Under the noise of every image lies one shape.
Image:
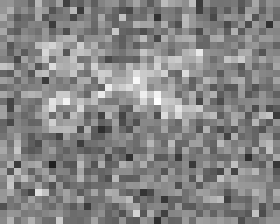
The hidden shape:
pair of scissors
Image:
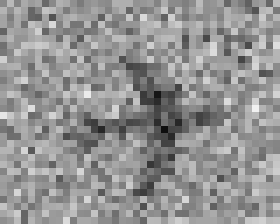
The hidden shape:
airplane
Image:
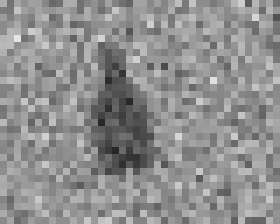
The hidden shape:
bottle
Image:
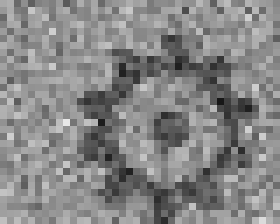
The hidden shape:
gear
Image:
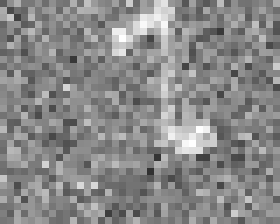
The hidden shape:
musical note
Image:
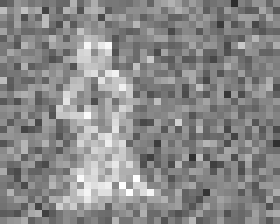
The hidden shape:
chess bishop
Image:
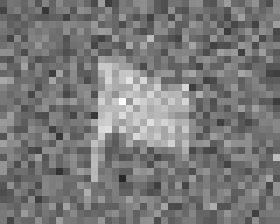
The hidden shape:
flag
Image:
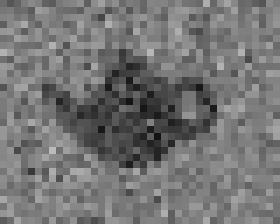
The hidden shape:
teapot
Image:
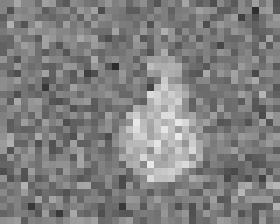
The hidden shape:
pear
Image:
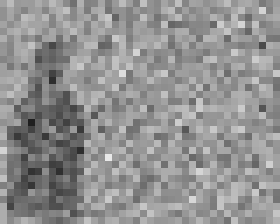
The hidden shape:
bottle
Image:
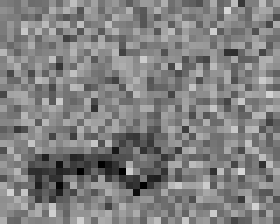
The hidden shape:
key
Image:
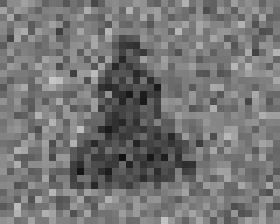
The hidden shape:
chess pawn
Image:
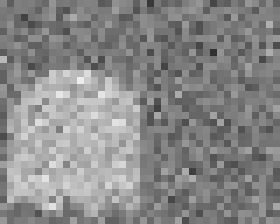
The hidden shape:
ghost
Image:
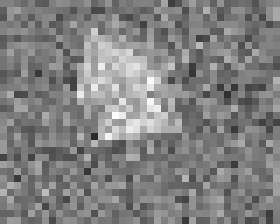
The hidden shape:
chess knight
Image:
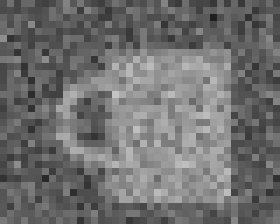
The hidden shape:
cup
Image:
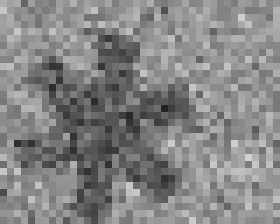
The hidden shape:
asterisk
